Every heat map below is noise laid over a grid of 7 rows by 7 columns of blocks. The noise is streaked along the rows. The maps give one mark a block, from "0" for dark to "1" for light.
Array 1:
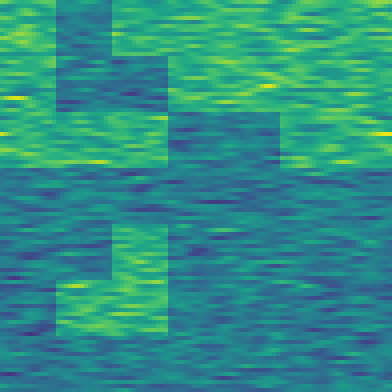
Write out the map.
1 0 1 1 1 1 1
1 0 0 1 1 1 1
1 1 1 0 0 1 1
0 0 0 0 0 0 0
0 0 1 0 0 0 0
0 1 1 0 0 0 0
0 0 0 0 0 0 0
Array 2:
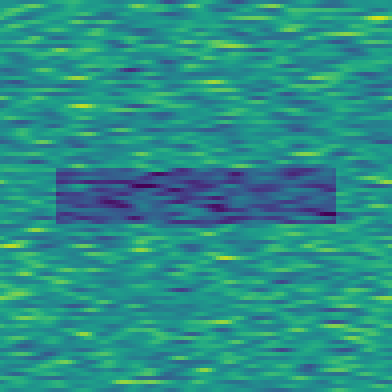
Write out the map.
1 1 1 1 1 1 1
1 1 1 1 1 1 1
1 1 1 1 1 1 1
1 0 0 0 0 0 1
1 1 1 1 1 1 1
1 1 1 1 1 1 1
1 1 1 1 1 1 1
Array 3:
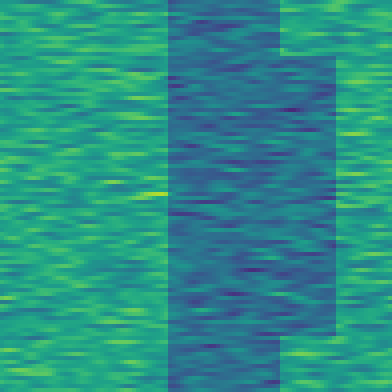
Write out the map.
1 1 1 0 0 1 1
1 1 1 0 0 0 1
1 1 1 0 0 0 1
1 1 1 0 0 0 1
1 1 1 0 0 0 1
1 1 1 0 0 0 1
1 1 1 0 0 1 1
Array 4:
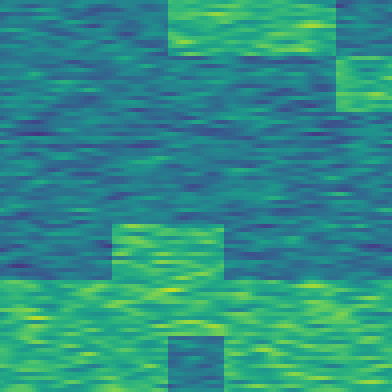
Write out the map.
0 0 0 1 1 1 0
0 0 0 0 0 0 1
0 0 0 0 0 0 0
0 0 0 0 0 0 0
0 0 1 1 0 0 0
1 1 1 1 1 1 1
1 1 1 0 1 1 1
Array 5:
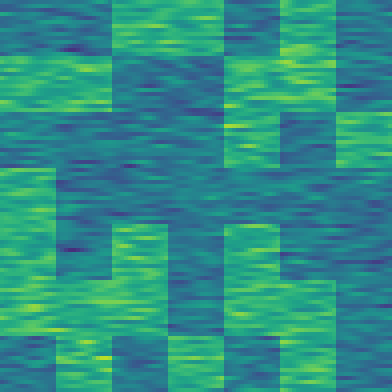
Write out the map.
0 0 1 1 0 1 0
1 1 0 0 1 1 0
0 0 0 0 1 0 1
1 0 0 0 0 0 0
1 0 1 0 1 0 0
1 1 1 0 1 1 0
0 1 0 1 0 1 0
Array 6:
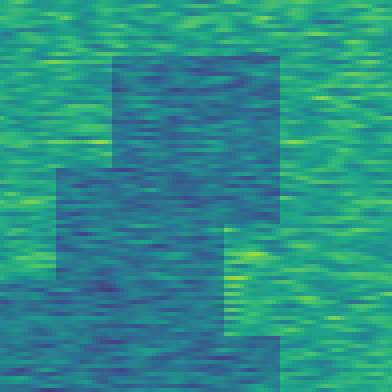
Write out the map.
1 1 1 1 1 1 1
1 1 0 0 0 1 1
1 1 0 0 0 1 1
1 0 0 0 0 1 1
1 0 0 0 1 1 1
0 0 0 0 1 1 1
0 0 0 0 0 1 1
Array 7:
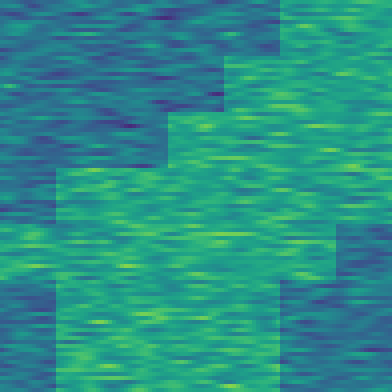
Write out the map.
0 0 0 0 0 1 1
0 0 0 0 1 1 1
0 0 0 1 1 1 1
0 1 1 1 1 1 1
1 1 1 1 1 1 0
0 1 1 1 1 0 0
0 1 1 1 1 0 0
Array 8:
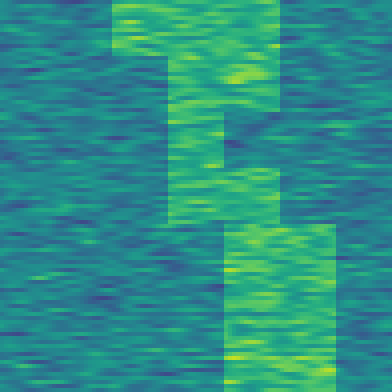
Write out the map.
0 0 1 1 1 0 0
0 0 0 1 1 0 0
0 0 0 1 0 0 0
0 0 0 1 1 0 0
0 0 0 0 1 1 0
0 0 0 0 1 1 0
0 0 0 0 1 1 0
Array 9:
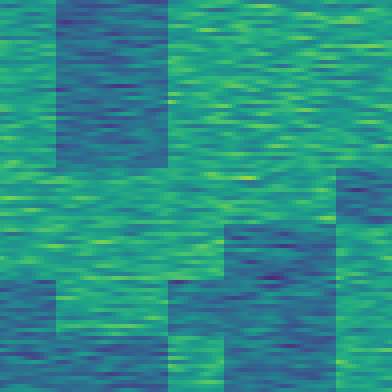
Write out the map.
1 0 0 1 1 1 1
1 0 0 1 1 1 1
1 0 0 1 1 1 1
1 1 1 1 1 1 0
1 1 1 1 0 0 1
0 1 1 0 0 0 1
0 0 0 1 0 0 1
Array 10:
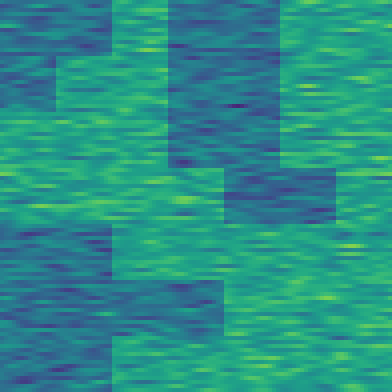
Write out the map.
0 0 1 0 0 1 1
0 1 1 0 0 1 1
1 1 1 0 0 1 1
1 1 1 1 0 0 1
0 0 1 1 1 1 1
0 0 0 0 1 1 1
0 0 1 1 1 1 1
